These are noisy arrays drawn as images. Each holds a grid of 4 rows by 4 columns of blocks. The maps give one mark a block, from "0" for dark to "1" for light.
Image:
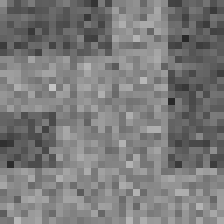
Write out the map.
0 0 1 0
1 1 1 0
0 1 1 0
1 1 1 1
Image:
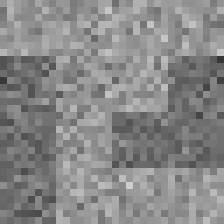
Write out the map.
1 1 1 1
0 1 1 0
0 1 0 0
0 1 1 1
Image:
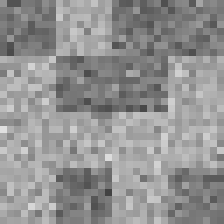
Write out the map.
0 1 0 0
1 0 0 1
1 1 1 1
1 0 1 0
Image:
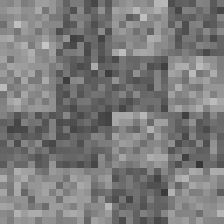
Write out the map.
1 0 1 0
1 0 0 1
0 0 1 0
1 1 0 1
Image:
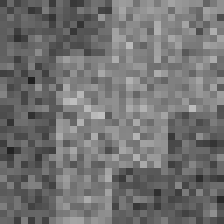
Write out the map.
0 0 1 1
0 1 1 1
0 1 1 0
0 1 0 0
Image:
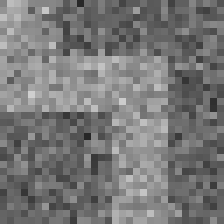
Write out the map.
1 0 0 0
1 1 1 0
0 0 1 0
0 0 1 0
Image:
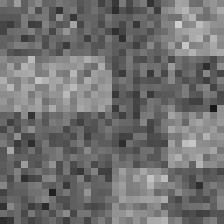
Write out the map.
0 0 0 1
1 1 0 0
0 0 0 1
0 0 1 0
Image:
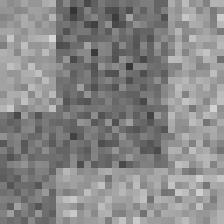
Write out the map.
1 0 0 1
1 0 0 1
0 0 0 1
0 1 1 1
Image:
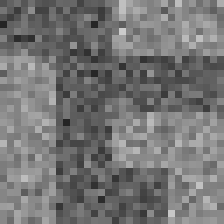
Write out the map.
0 0 1 1
1 0 0 0
1 0 1 1
1 0 0 1
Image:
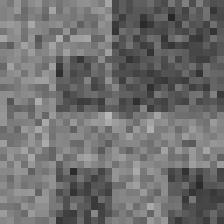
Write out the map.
1 1 0 0
1 0 0 0
1 1 1 1
1 0 1 0
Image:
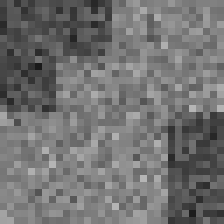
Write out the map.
0 0 1 1
0 1 1 1
1 1 1 0
1 1 1 0
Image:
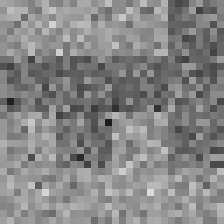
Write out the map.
1 1 1 0
0 0 0 0
1 0 1 0
1 1 1 1
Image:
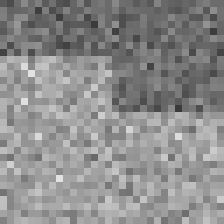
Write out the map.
0 0 0 0
1 1 0 0
1 1 1 1
1 1 1 1
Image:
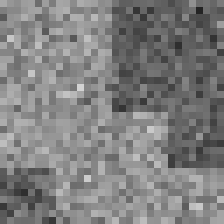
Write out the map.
1 1 0 0
1 1 0 0
1 1 1 0
0 1 1 1
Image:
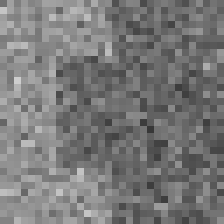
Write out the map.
1 1 0 0
1 0 0 0
1 0 0 0
1 1 0 0
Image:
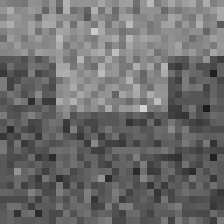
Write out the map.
1 1 1 1
0 1 1 0
0 0 0 0
0 0 0 0
